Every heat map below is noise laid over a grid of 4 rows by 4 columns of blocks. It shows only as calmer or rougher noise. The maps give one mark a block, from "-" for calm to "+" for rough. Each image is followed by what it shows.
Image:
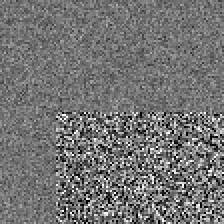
----
----
-+++
-+++
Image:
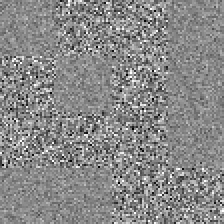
-++-
+-+-
+++-
--++
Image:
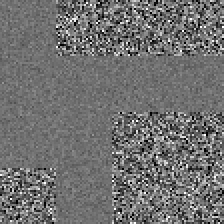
-+++
----
--++
+-++
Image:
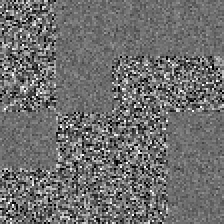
+---
+-++
-++-
+++-
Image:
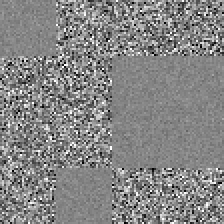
-+++
++--
++--
+-++
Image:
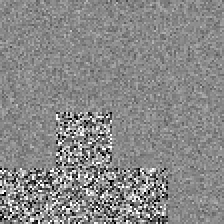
----
----
-+--
+++-
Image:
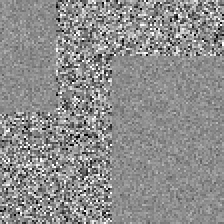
-+++
-+--
++--
++--
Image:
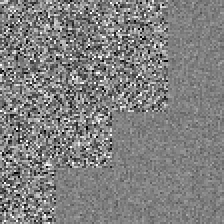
+++-
+++-
++--
+---
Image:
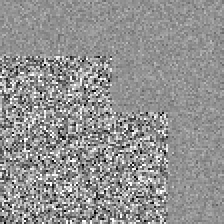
----
++--
+++-
+++-
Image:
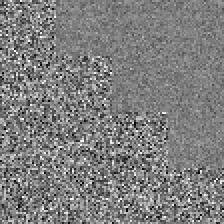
+---
++--
+++-
++++
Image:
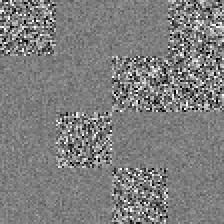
+--+
--++
-+--
--+-
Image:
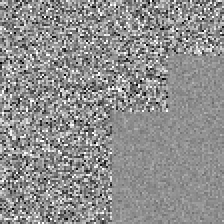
++++
+++-
++--
++--
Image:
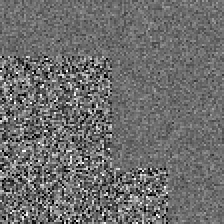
----
++--
++--
+++-
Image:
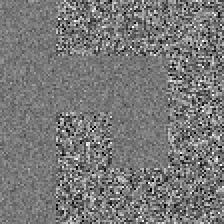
-+++
---+
-+-+
-+++
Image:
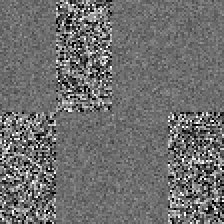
-+--
-+--
+--+
+--+
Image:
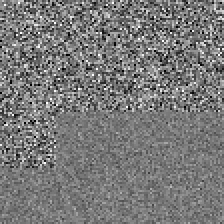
++++
++++
+---
----
